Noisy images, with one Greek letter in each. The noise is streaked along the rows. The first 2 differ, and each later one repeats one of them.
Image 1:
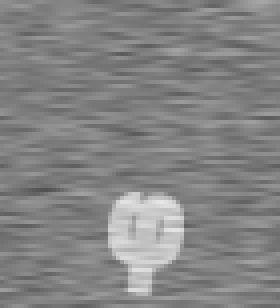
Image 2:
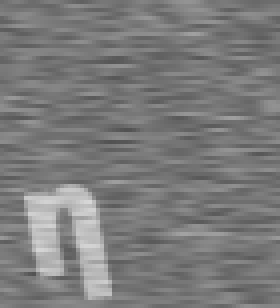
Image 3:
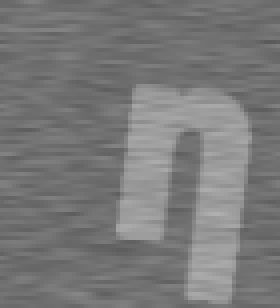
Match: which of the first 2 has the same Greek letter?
2
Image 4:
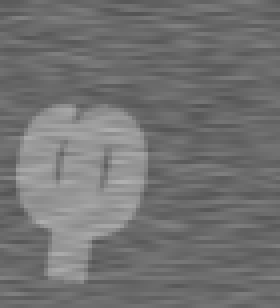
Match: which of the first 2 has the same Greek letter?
1
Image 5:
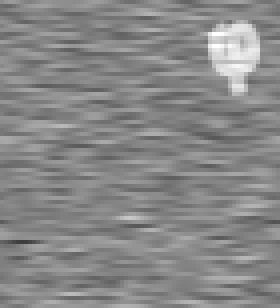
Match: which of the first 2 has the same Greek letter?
1
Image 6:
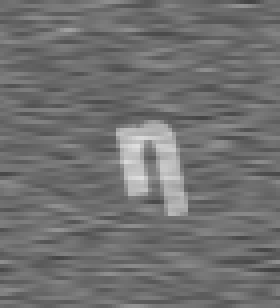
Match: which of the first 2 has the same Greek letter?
2
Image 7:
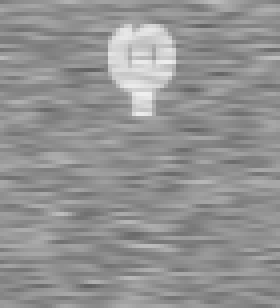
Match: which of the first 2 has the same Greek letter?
1
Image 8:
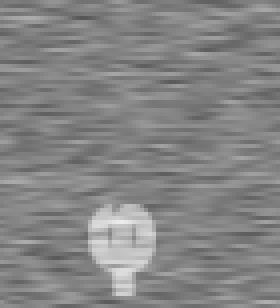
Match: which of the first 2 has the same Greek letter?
1
